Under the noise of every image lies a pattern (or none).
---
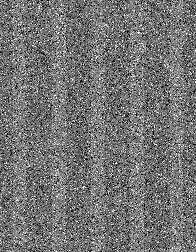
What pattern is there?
vertical stripes
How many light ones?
5
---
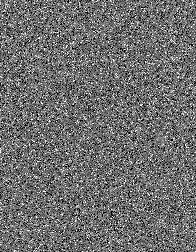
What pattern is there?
only noise
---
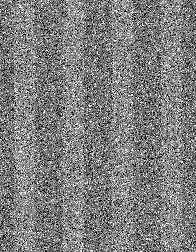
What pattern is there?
vertical stripes
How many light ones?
4
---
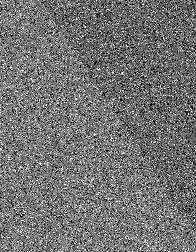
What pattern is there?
a sharp edge
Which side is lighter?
bottom left
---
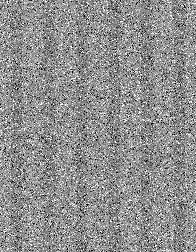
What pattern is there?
vertical stripes
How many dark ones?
6
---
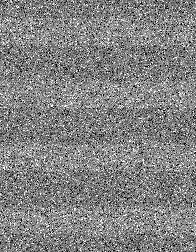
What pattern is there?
horizontal stripes
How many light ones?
4
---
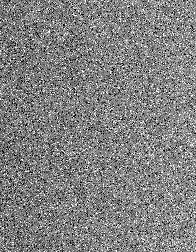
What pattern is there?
a smooth slope
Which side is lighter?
right
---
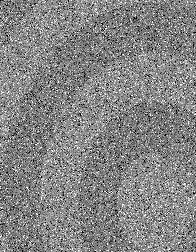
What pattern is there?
rings round one point
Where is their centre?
bottom right
